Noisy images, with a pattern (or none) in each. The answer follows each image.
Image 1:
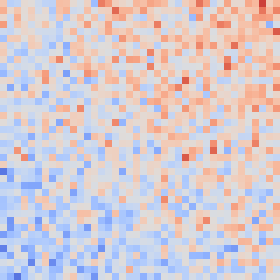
a smooth slope
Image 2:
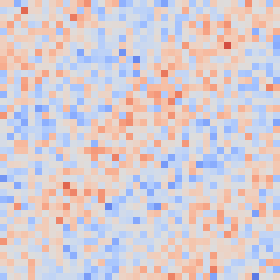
diagonal stripes
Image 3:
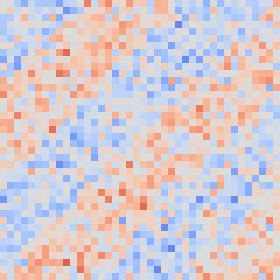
diagonal stripes
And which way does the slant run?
bottom left to top right
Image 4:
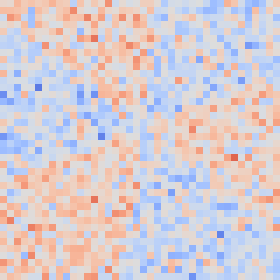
spokes from one point
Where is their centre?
centre
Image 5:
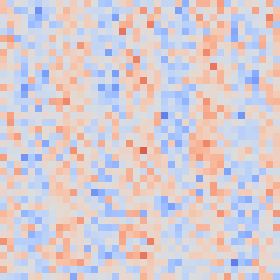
vertical stripes
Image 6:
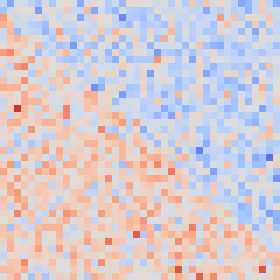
a sharp edge
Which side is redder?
bottom left
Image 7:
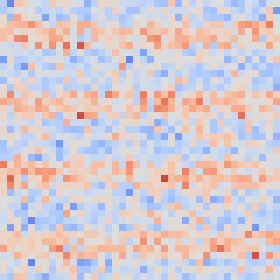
horizontal stripes
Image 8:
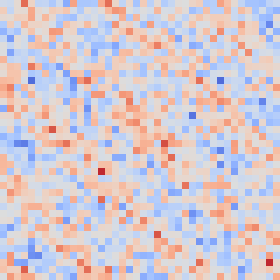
diagonal stripes
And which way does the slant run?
top left to bottom right
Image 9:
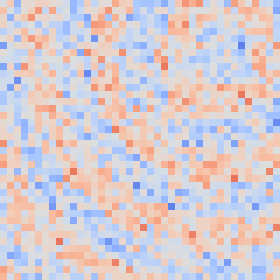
rings round one point
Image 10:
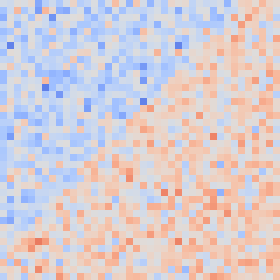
a sharp edge
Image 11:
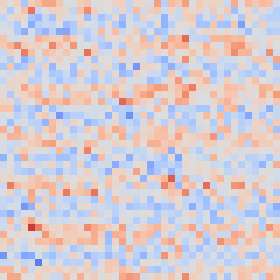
horizontal stripes
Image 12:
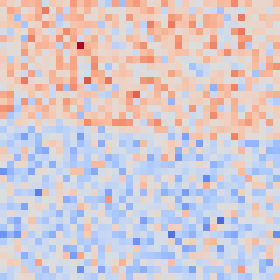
a sharp edge
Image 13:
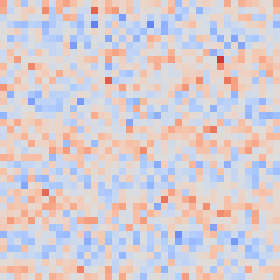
horizontal stripes
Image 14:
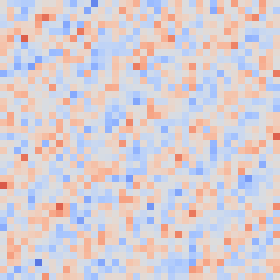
diagonal stripes
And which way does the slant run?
bottom left to top right
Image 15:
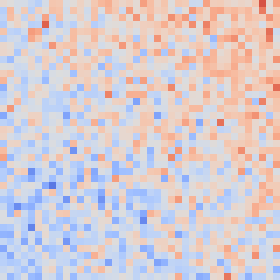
a smooth slope
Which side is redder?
top right
